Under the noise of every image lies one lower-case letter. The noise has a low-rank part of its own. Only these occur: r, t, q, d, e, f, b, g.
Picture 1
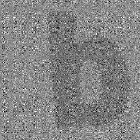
dark b
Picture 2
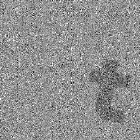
dark t
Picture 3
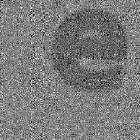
dark e
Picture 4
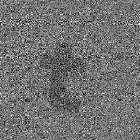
dark t
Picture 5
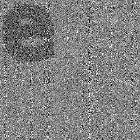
dark e, top left
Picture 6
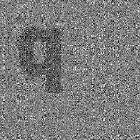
dark q
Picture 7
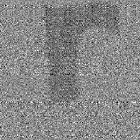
dark r
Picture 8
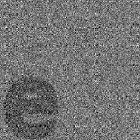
dark e, bottom left
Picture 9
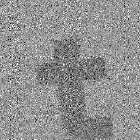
dark t
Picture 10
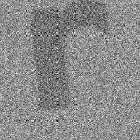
dark r
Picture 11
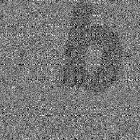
dark b
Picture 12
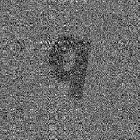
dark q, centre
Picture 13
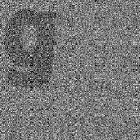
dark g
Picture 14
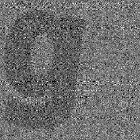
dark g
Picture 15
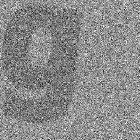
dark g
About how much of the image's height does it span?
nearly all
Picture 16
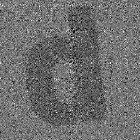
dark d
